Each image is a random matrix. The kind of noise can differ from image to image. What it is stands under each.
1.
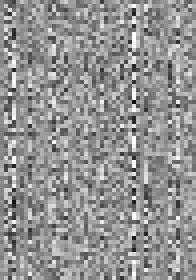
columns of uneven size
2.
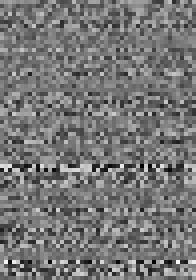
rows of uneven size
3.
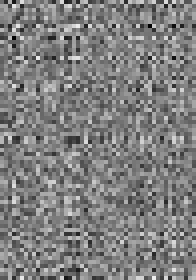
low rank plus noise
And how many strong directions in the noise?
two
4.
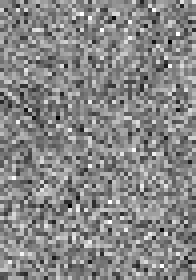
independent entries
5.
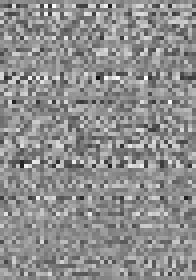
rows of uneven size
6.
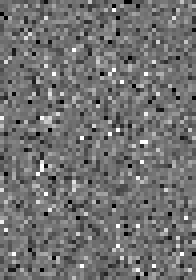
heavy tails
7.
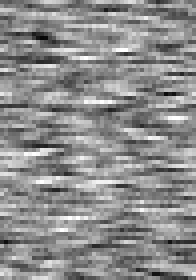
streaked along the rows
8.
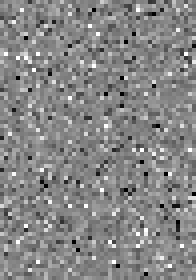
heavy tails
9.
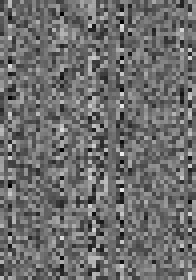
columns of uneven size
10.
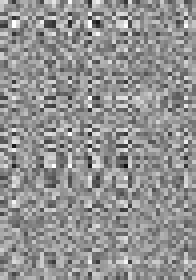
low rank plus noise
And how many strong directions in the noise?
one
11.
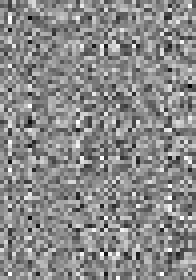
low rank plus noise
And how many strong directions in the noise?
three or four
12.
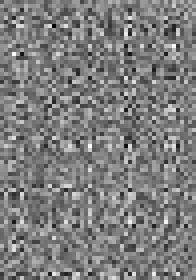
low rank plus noise
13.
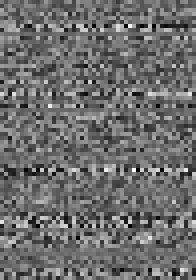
rows of uneven size
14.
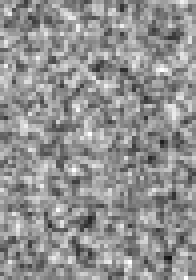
blotchy
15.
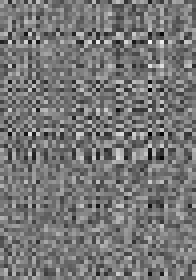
low rank plus noise
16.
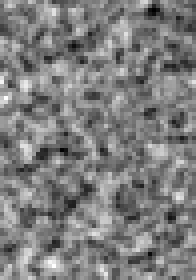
blotchy
